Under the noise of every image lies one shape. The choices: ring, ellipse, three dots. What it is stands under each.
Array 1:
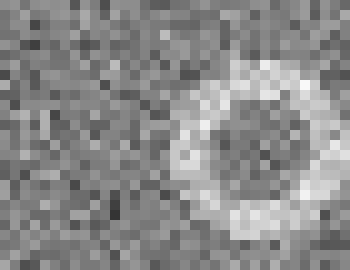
ring
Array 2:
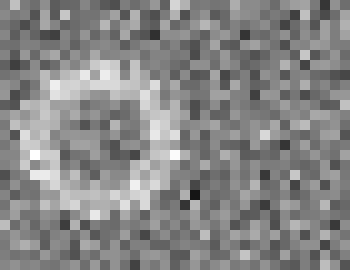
ring
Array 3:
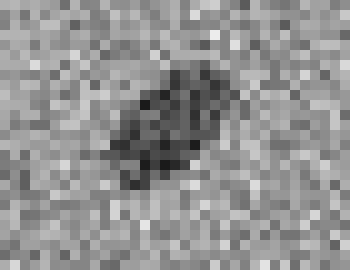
ellipse
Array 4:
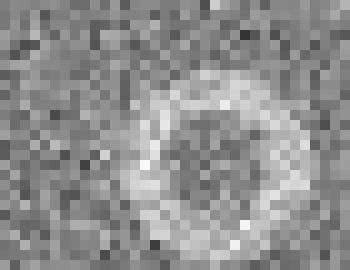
ring
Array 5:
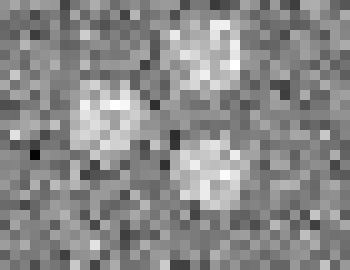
three dots
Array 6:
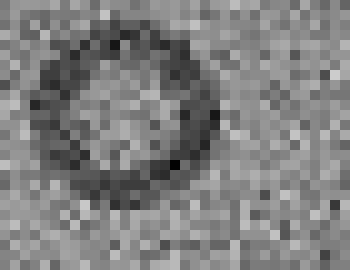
ring
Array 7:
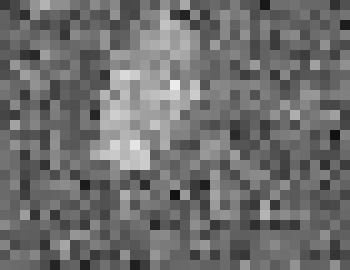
ellipse
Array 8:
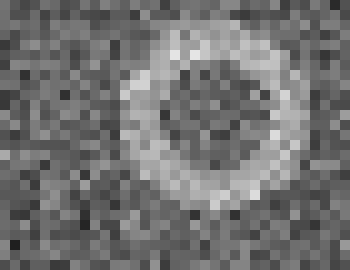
ring
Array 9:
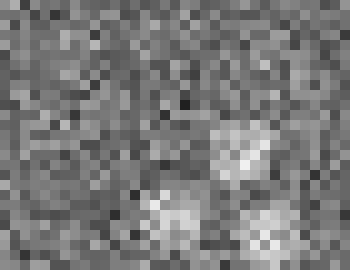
three dots
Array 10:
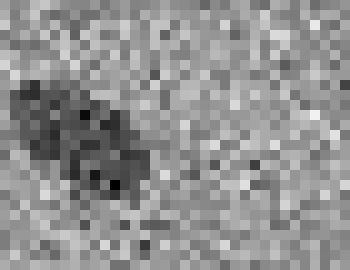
ellipse
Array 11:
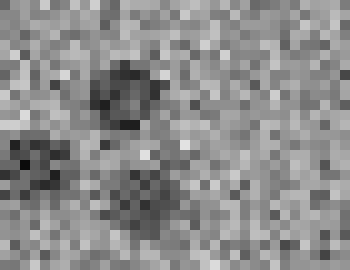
three dots
